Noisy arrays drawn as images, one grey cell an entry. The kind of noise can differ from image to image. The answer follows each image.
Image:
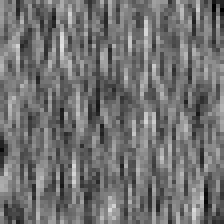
streaked along the columns
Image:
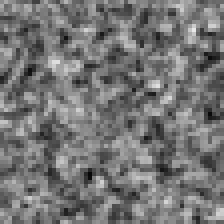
blotchy
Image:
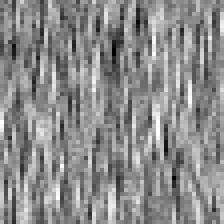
streaked along the columns
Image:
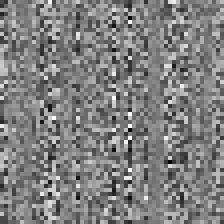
columns of uneven size
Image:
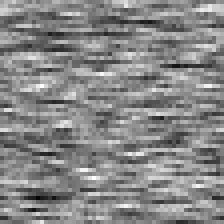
streaked along the rows
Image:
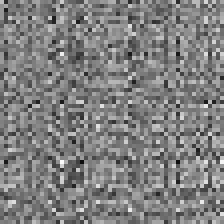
low rank plus noise
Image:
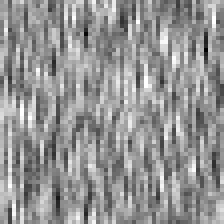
streaked along the columns
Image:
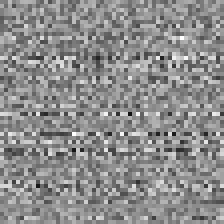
rows of uneven size
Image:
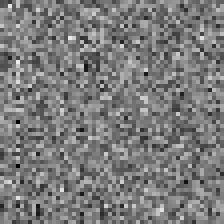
low rank plus noise
